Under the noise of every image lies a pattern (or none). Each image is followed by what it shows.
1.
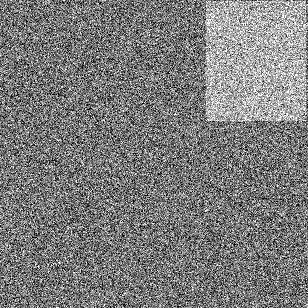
one block
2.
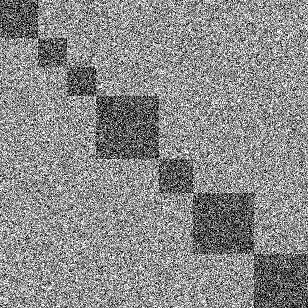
blocks along the diagonal
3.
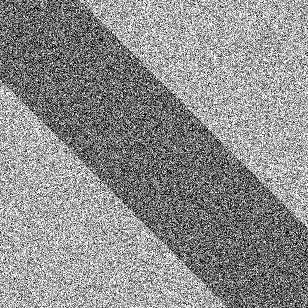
a diagonal band
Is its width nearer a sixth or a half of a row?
a half
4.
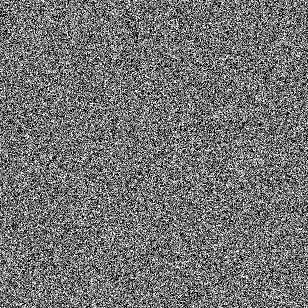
only noise
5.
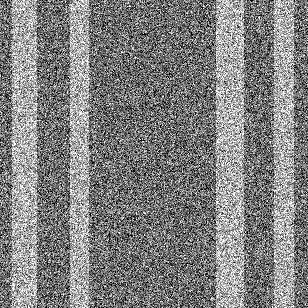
bands of columns
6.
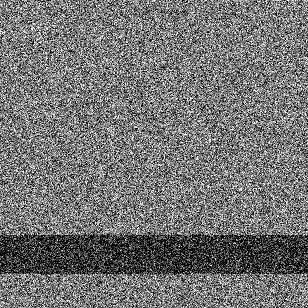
one band of rows
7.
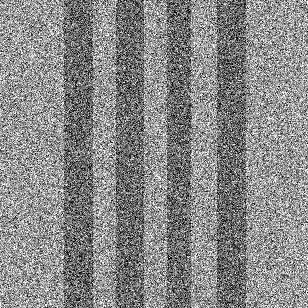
bands of columns
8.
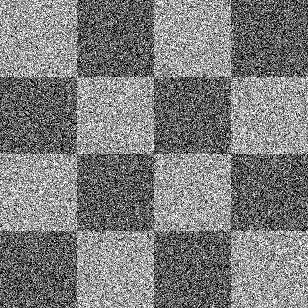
a checkerboard
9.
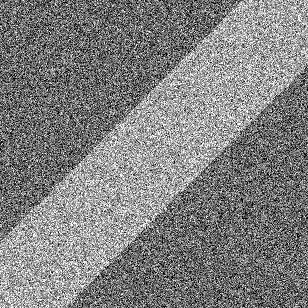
a diagonal band
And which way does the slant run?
bottom left to top right
